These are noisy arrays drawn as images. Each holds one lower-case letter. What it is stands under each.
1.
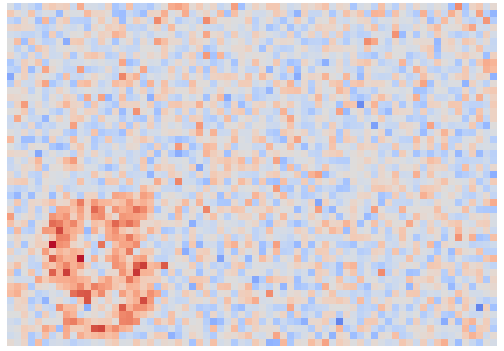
red g, bottom left
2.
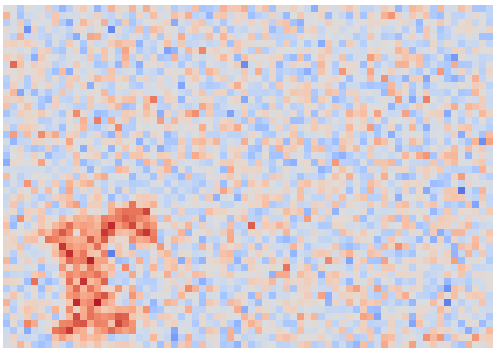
red r, bottom left
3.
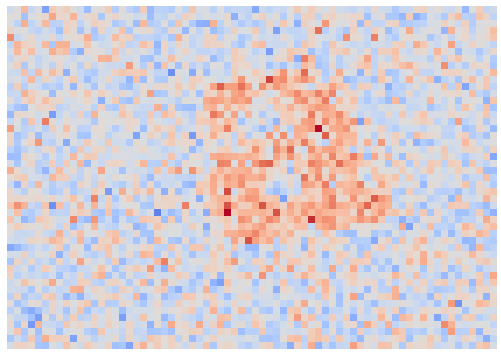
red a
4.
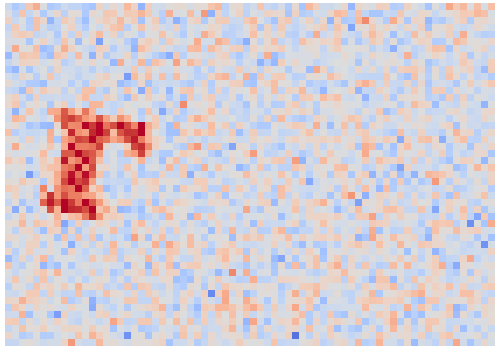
red r, middle left
